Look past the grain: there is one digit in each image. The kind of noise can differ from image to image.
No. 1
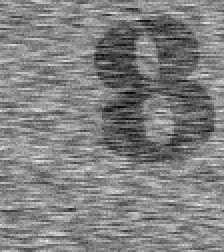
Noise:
streaked along the rows
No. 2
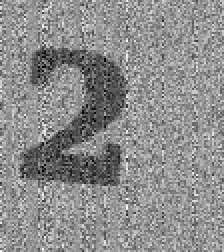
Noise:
columns of uneven size
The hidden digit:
2
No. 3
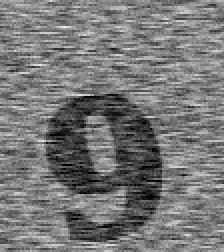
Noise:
streaked along the rows
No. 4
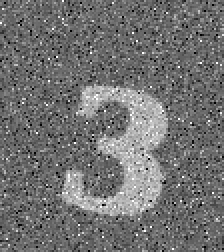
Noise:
heavy tails
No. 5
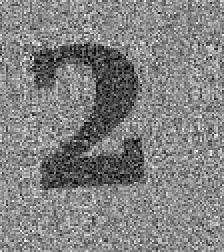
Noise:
low rank plus noise
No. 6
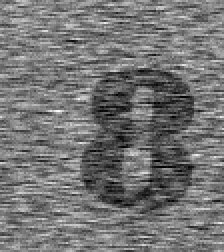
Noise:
streaked along the rows
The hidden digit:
8
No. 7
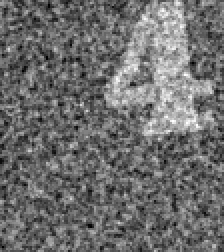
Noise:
blotchy
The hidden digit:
4
